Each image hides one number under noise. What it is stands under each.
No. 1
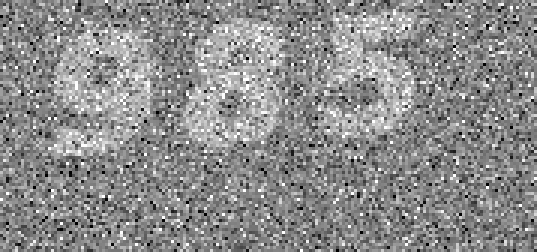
985
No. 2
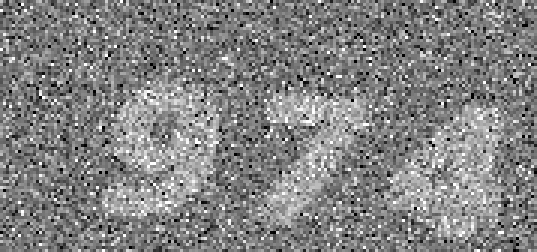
974
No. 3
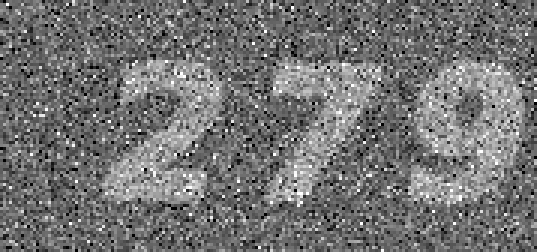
279
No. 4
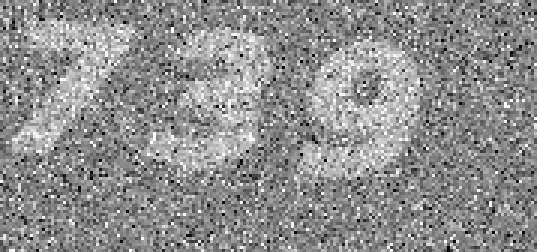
739
